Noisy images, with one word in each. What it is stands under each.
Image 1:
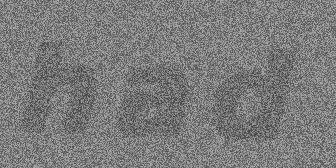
had
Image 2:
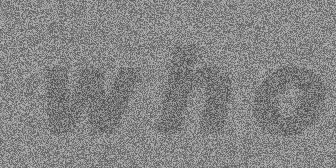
who
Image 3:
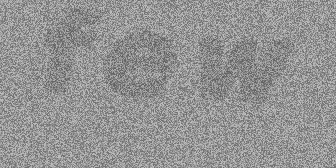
few
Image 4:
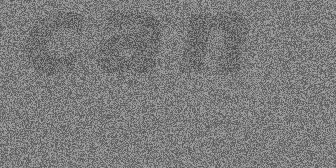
can
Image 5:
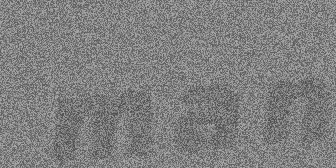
man
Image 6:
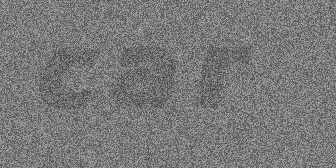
car
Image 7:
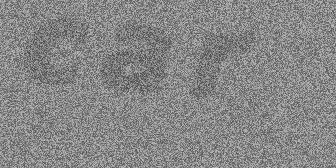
car
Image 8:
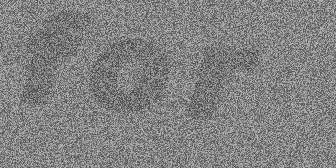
for
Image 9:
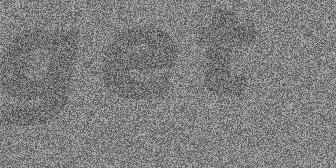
get
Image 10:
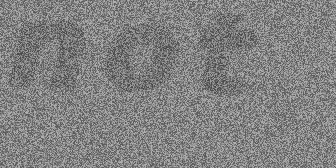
not
